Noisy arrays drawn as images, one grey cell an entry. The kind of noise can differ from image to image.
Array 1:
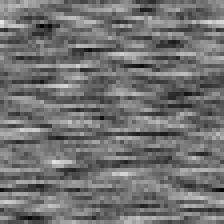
streaked along the rows
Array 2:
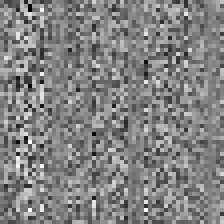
columns of uneven size
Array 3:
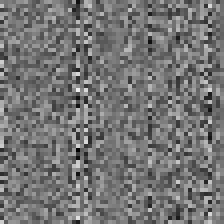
columns of uneven size
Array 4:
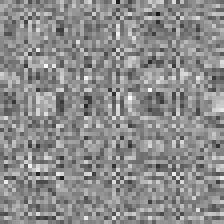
low rank plus noise
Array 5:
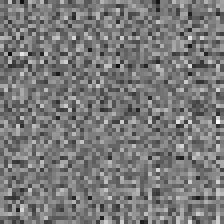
low rank plus noise
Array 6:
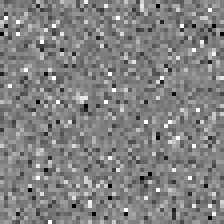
heavy tails
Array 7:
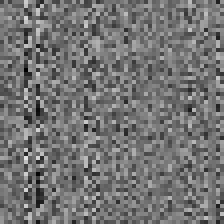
columns of uneven size
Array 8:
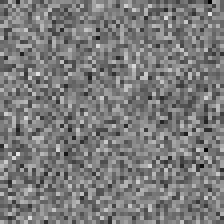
independent entries
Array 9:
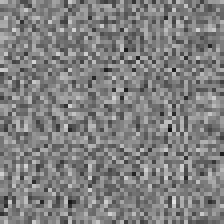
low rank plus noise
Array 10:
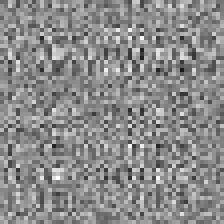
low rank plus noise
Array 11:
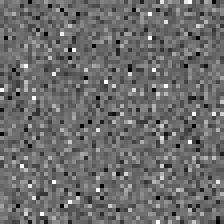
heavy tails
